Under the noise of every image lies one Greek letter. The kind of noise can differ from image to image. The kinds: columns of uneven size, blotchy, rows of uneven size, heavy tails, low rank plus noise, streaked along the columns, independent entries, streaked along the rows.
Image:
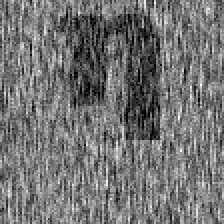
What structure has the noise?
streaked along the columns
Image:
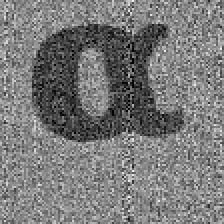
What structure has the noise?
columns of uneven size
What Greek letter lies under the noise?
alpha
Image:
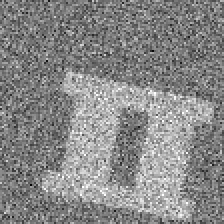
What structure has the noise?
independent entries
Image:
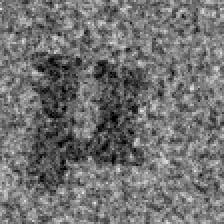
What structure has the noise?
blotchy
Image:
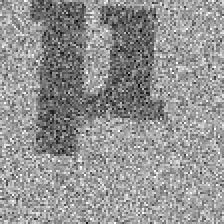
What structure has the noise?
independent entries
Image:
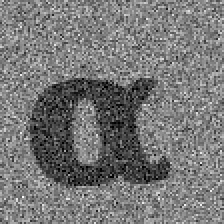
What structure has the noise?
independent entries
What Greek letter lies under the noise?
alpha
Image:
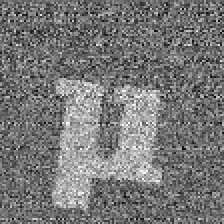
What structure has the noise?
rows of uneven size
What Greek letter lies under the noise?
mu
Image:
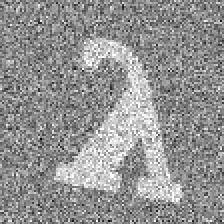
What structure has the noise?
low rank plus noise
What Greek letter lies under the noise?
lambda
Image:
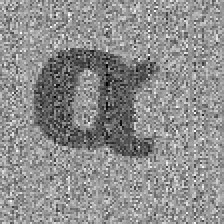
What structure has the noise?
columns of uneven size
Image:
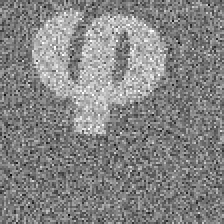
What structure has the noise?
independent entries
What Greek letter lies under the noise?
phi
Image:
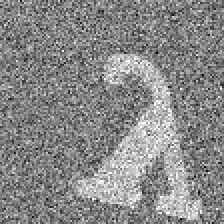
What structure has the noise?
independent entries
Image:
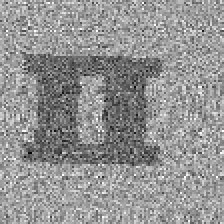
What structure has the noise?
low rank plus noise
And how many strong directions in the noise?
two
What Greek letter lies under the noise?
pi
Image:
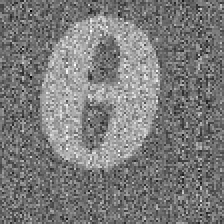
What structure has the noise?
columns of uneven size
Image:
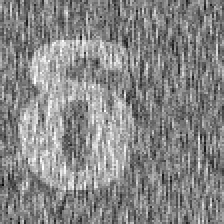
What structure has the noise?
streaked along the columns
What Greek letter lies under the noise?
delta
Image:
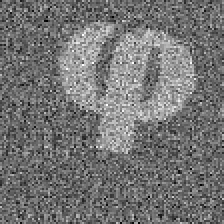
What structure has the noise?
low rank plus noise
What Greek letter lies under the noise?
phi
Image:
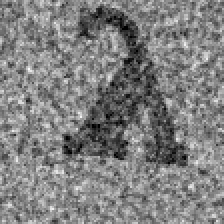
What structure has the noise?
blotchy
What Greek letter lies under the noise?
lambda
